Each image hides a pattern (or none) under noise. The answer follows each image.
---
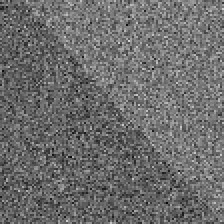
a sharp edge
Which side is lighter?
top right
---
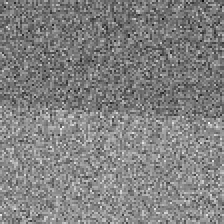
a sharp edge
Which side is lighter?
bottom
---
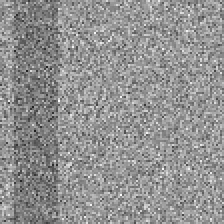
one vertical stripe
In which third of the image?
left
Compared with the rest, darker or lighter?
darker
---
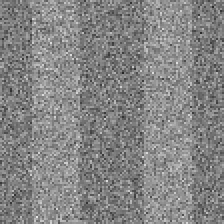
vertical stripes
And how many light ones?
2
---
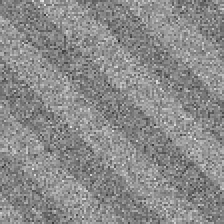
diagonal stripes
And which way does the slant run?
top left to bottom right
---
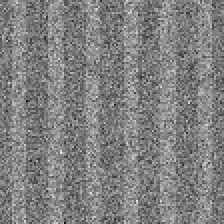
vertical stripes
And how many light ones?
6
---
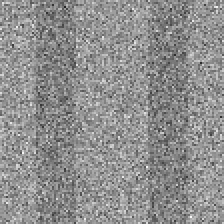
vertical stripes
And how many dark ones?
2
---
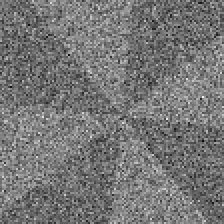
spokes from one point
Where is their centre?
centre
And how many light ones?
4
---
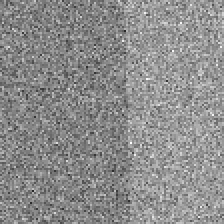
a sharp edge
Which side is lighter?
right
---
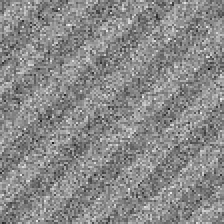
diagonal stripes
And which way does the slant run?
bottom left to top right
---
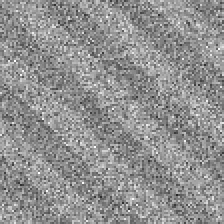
diagonal stripes
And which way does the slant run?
top left to bottom right
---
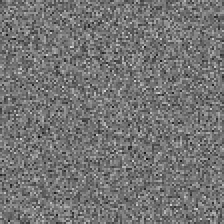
only noise
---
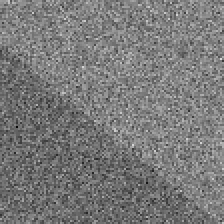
a sharp edge
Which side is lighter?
top right
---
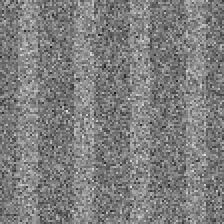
vertical stripes
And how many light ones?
4
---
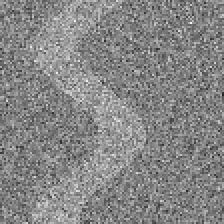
a wavy band
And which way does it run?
top to bottom
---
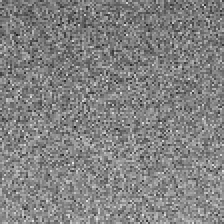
a smooth slope
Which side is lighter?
bottom
